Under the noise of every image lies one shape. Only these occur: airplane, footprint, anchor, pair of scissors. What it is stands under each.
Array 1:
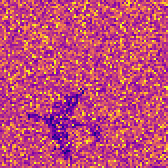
airplane
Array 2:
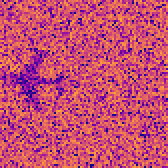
airplane
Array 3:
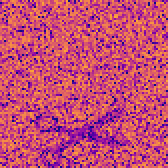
pair of scissors
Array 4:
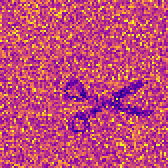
pair of scissors
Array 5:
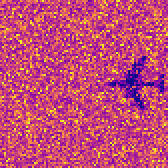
airplane
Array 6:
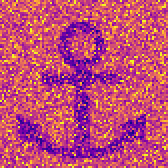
anchor
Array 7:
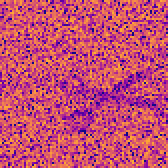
pair of scissors
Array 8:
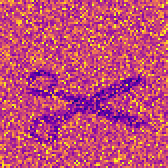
pair of scissors
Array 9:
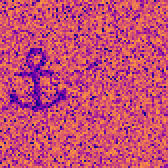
anchor
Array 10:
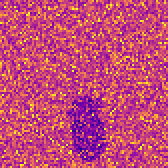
footprint
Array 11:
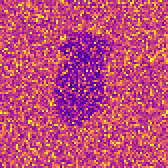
footprint
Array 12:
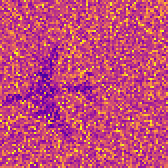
airplane
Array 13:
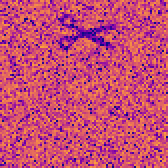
pair of scissors
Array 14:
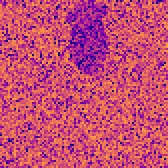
footprint
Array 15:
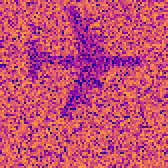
airplane
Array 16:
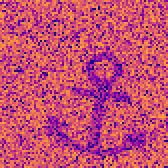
anchor
